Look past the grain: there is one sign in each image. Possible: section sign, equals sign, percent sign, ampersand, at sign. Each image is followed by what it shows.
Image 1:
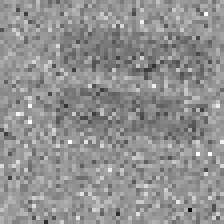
equals sign
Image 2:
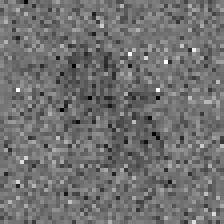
percent sign
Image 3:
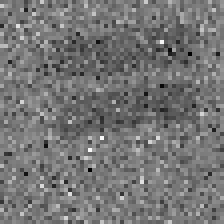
equals sign
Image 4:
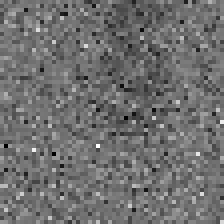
section sign
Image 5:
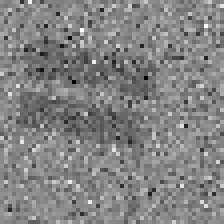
equals sign
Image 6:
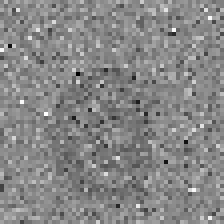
at sign
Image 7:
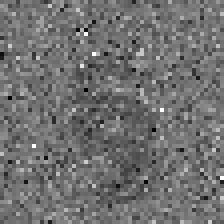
section sign
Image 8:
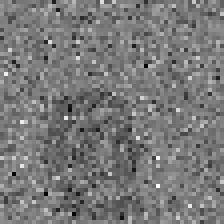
at sign
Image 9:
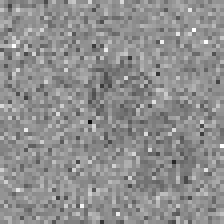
percent sign
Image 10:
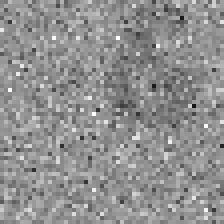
ampersand
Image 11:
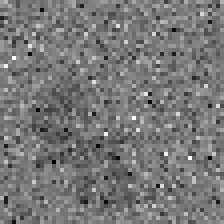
percent sign
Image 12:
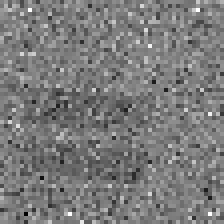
equals sign
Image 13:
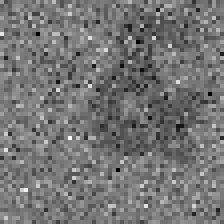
ampersand
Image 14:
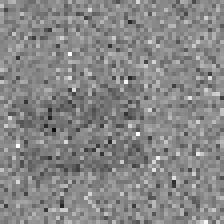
equals sign
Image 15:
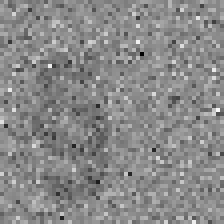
section sign
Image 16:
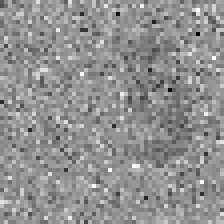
section sign
